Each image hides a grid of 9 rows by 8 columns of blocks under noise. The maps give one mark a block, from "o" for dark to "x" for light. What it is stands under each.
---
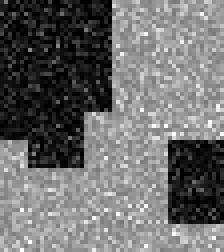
o o o o x x x x
o o o o x x x x
o o o o x x x x
o o o o x x x x
o o o x x x x x
x o o x x x o o
x x x x x x o o
x x x x x x o o
x x x x x x x x
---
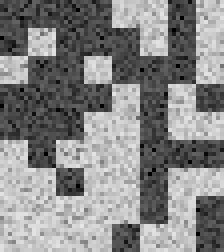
o o o o x x o x
o x o o o x o x
x o o x o o o x
o o o o x o x o
o o o x x o x x
x o x x x o o o
x x o x x o x x
x x x x x o x o
x x x x o x x o
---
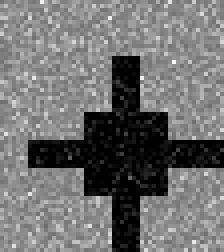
x x x x x x x x
x x x x x x x x
x x x x o x x x
x x x x o x x x
x x x o o o x x
x o o o o o o o
x x x o o o x x
x x x x o x x x
x x x x o x x x
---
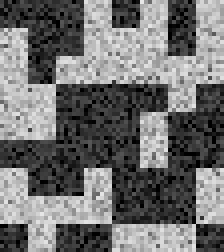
o o o x o x o x
x o o x x x o x
x o x x x x x x
x x o o o o x o
x x o o o x o o
o o o o o x o o
x o o x o o o x
x x x x o o o x
o x o o x x x o
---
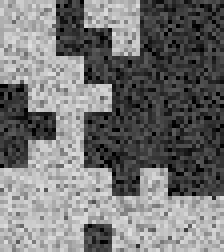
x x o x x o o o
x x o o x o o o
x x x o o o o o
o x x x o o o o
o o x o o o o o
o x x o o o o o
x x x x o x o o
x x x x x x x x
x x x o x x x x
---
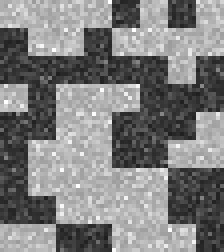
x x x x o x o x
o x x o x x x x
o o o o o o x o
x o x x x o o o
o o x x o o o x
o x x x o o x x
o x x x x x o o
o o x x x x o o
x x o o x x x o
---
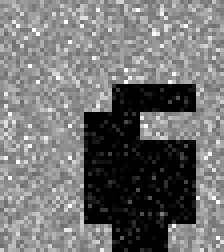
x x x x x x x x
x x x x x x x x
x x x x x x x x
x x x x o o o x
x x x o o x x x
x x x o o o o x
x x x o o o o x
x x x o o o o x
x x x x o o x x
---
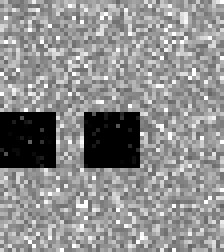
x x x x x x x x
x x x x x x x x
x x x x x x x x
x x x x x x x x
o o x o o x x x
o o x o o x x x
x x x x x x x x
x x x x x x x x
x x x x x x x x
